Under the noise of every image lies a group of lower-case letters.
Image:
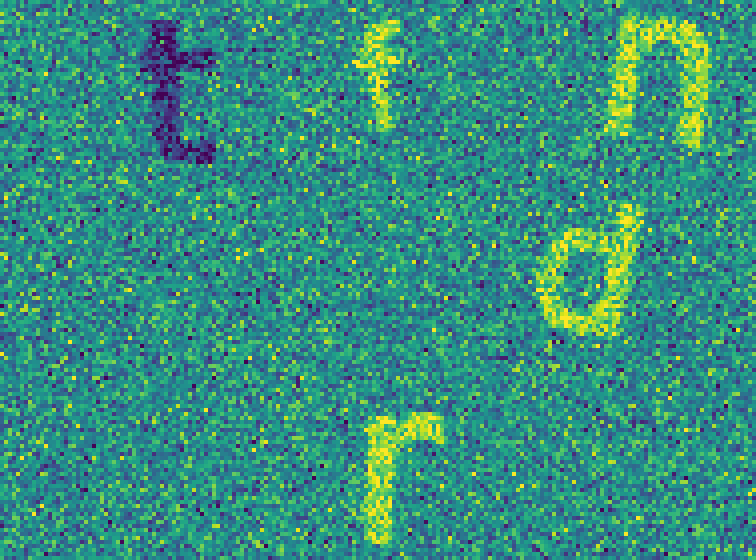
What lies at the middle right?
d
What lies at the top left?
t
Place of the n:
top right
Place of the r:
bottom middle
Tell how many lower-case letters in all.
5
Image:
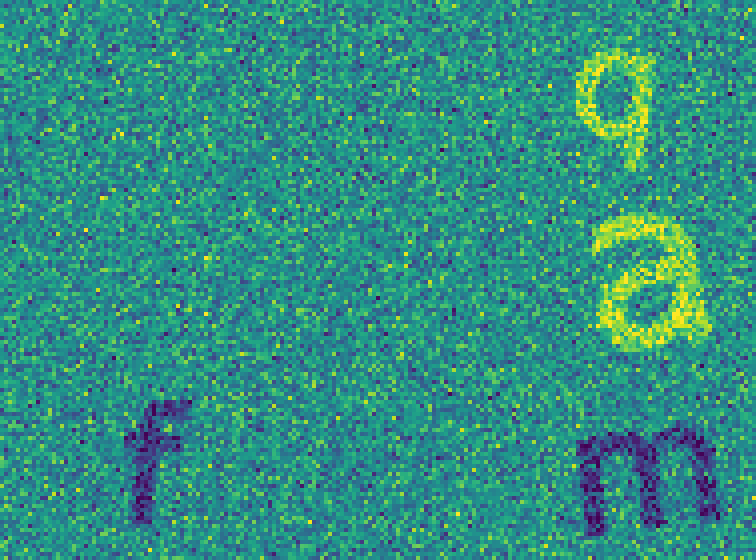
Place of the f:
bottom left
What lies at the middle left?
nothing
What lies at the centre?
nothing
